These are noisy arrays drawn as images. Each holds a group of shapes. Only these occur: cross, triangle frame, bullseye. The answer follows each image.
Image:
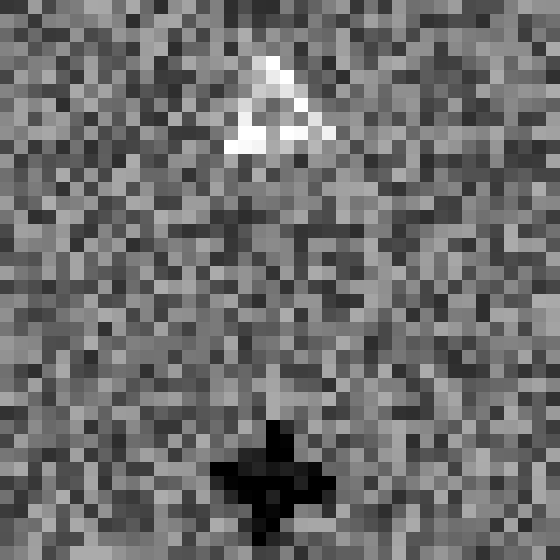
top middle: light triangle frame; bottom middle: dark cross
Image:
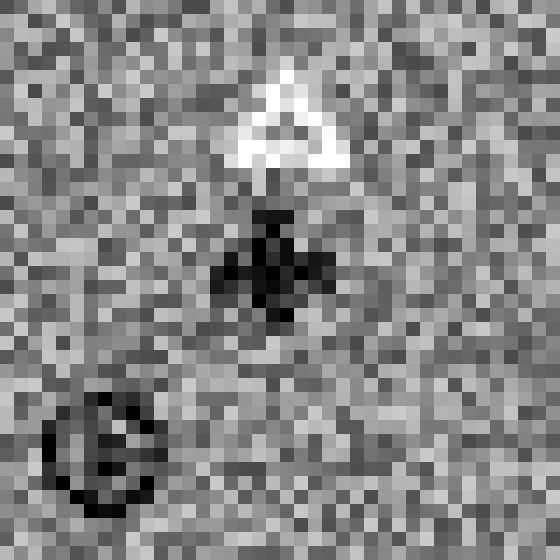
top middle: light triangle frame; centre: dark cross; bottom left: dark bullseye
